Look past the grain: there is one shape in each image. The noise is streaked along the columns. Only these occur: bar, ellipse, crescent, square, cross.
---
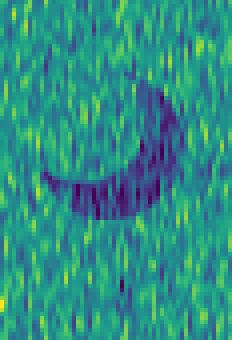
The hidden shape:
crescent
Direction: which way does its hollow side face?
up and left
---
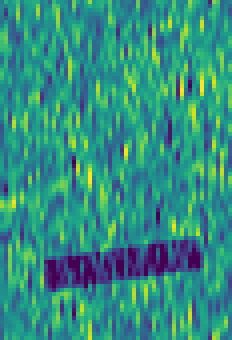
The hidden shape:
bar
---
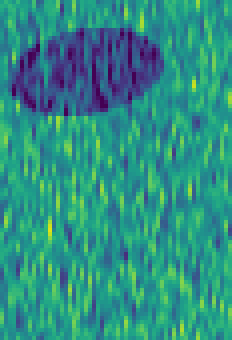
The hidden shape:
ellipse
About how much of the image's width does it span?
two thirds
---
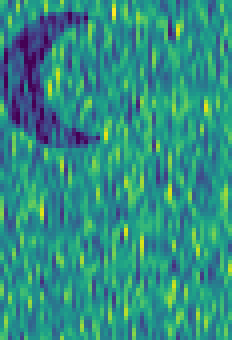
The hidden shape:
crescent
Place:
top left
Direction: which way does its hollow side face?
right
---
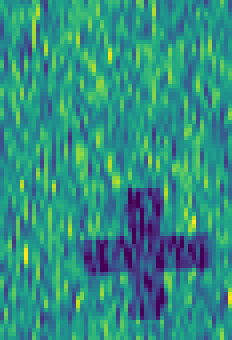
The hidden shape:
cross
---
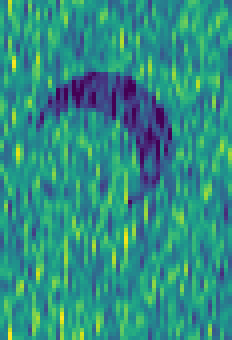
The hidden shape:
crescent
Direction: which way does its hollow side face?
down and left
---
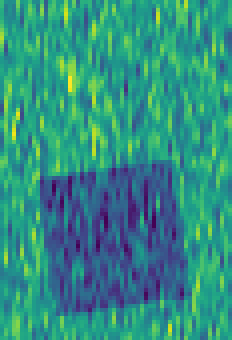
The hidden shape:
square
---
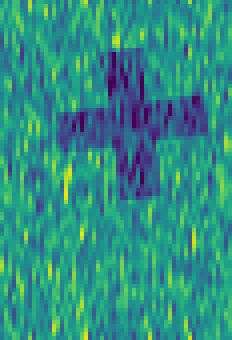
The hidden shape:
cross
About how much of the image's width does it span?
two thirds
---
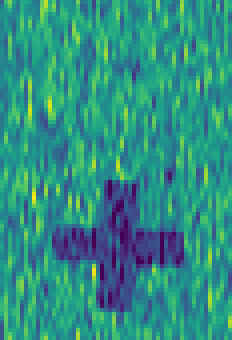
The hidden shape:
cross
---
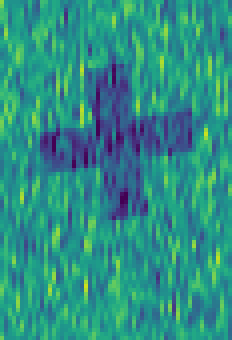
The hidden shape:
cross
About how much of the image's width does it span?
two thirds
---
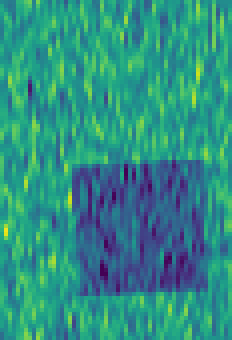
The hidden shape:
square
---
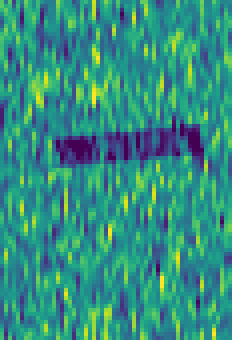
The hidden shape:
bar
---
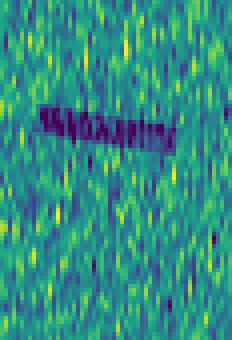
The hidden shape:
bar
